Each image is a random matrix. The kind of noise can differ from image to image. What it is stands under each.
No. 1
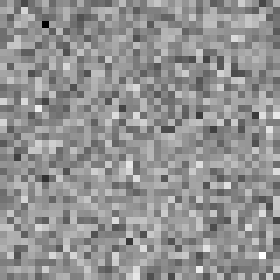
independent entries
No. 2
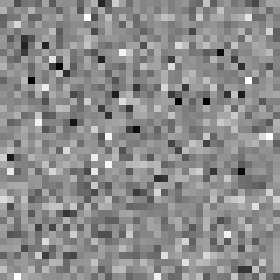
heavy tails
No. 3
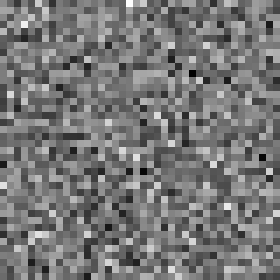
independent entries
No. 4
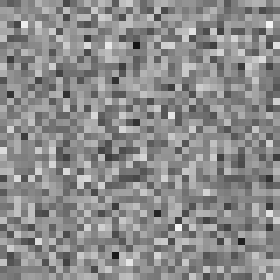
low rank plus noise
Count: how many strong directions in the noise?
five to eight
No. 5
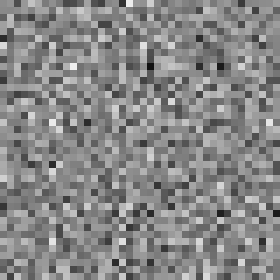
low rank plus noise
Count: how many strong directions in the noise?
two
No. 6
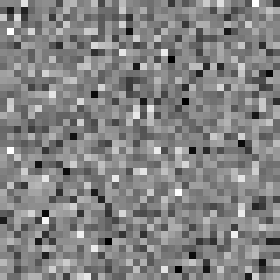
heavy tails
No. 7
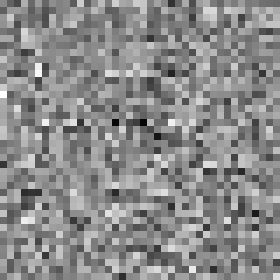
low rank plus noise
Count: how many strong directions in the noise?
three or four
